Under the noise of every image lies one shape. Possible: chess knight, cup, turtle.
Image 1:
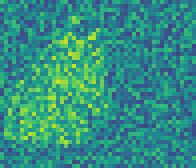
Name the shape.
chess knight
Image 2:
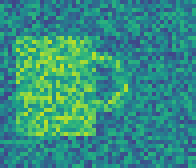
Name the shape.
cup
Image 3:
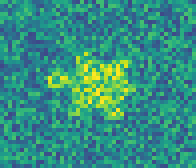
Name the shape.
turtle
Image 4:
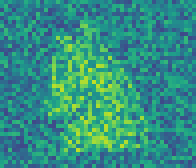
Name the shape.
chess knight
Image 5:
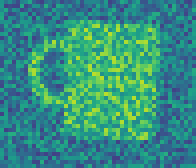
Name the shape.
cup
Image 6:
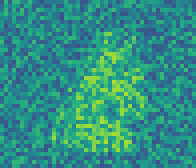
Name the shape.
chess knight
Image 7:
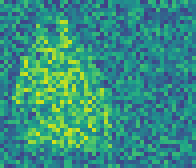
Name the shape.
chess knight
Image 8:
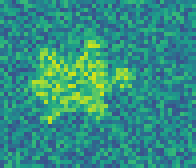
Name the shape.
turtle
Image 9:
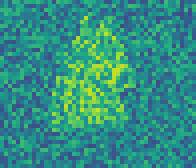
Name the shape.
chess knight
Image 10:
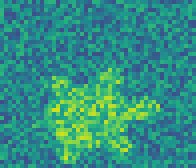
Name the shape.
turtle
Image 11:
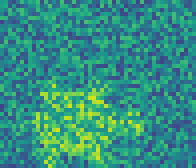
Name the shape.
turtle
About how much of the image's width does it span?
two thirds
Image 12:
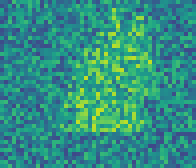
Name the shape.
chess knight
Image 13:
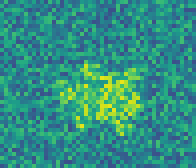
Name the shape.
turtle
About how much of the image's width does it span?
half
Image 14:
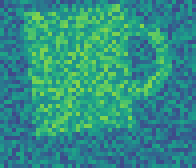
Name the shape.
cup
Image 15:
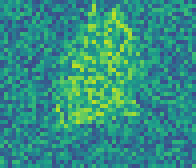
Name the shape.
chess knight
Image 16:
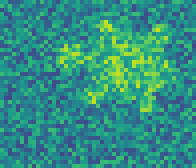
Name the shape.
turtle
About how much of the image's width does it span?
two thirds
